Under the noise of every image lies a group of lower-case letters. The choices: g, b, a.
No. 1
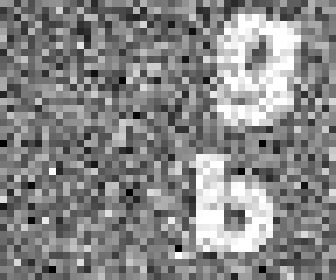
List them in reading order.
top right: g; bottom right: b
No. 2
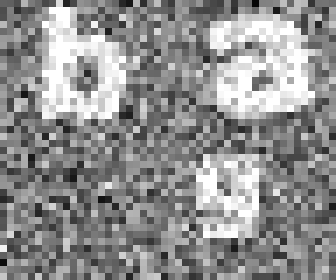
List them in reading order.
top left: b; top right: a; bottom right: g
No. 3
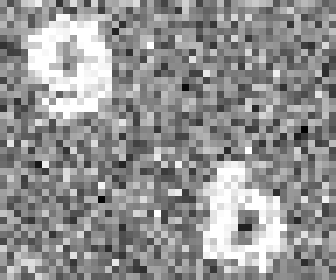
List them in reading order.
top left: g; bottom right: b
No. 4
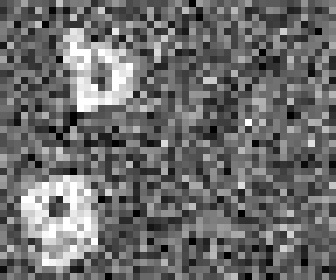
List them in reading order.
top left: b; bottom left: g
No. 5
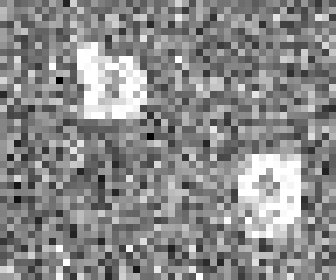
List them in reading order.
top left: b; bottom right: g
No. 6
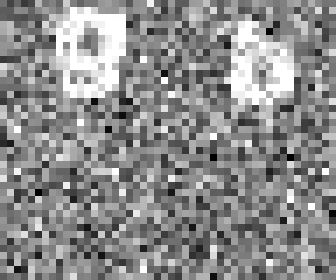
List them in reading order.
top left: g; top right: b
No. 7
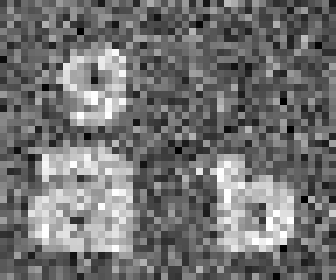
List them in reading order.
top left: g; bottom left: a; bottom right: b
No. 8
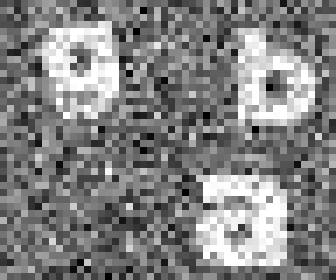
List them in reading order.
top left: g; top right: b; bottom right: a
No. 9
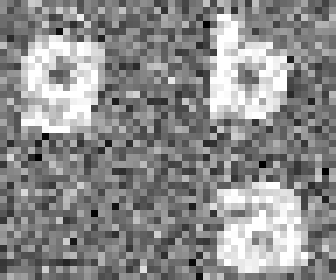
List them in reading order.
top left: g; top right: b; bottom right: a
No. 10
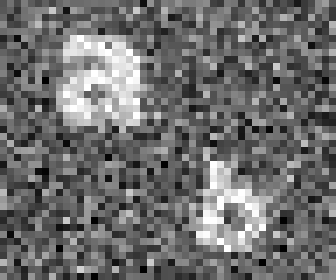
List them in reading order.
top left: a; bottom right: b
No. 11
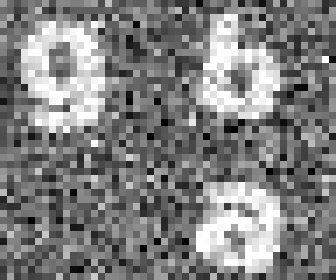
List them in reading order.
top left: g; top right: b; bottom right: a
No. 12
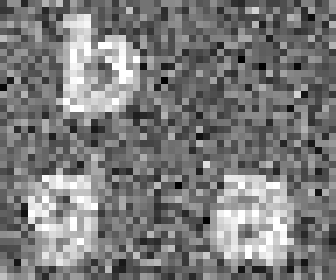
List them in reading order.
top left: b; bottom left: g; bottom right: a
